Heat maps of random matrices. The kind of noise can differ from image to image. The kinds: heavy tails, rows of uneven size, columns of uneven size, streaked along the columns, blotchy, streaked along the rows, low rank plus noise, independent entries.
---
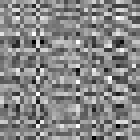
low rank plus noise
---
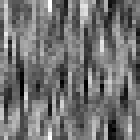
streaked along the columns
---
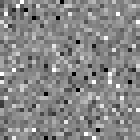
heavy tails
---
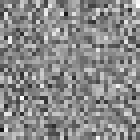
low rank plus noise
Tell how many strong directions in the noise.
five to eight
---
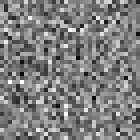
low rank plus noise
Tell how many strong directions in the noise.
five to eight
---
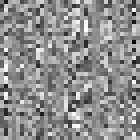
columns of uneven size
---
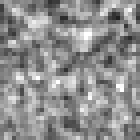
blotchy
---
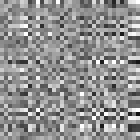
low rank plus noise
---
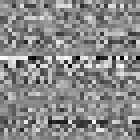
rows of uneven size
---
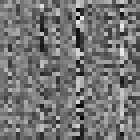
columns of uneven size
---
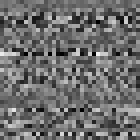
rows of uneven size
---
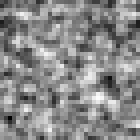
blotchy
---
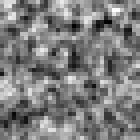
blotchy
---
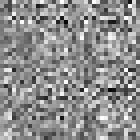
low rank plus noise
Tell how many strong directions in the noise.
three or four
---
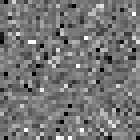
heavy tails
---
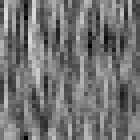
streaked along the columns
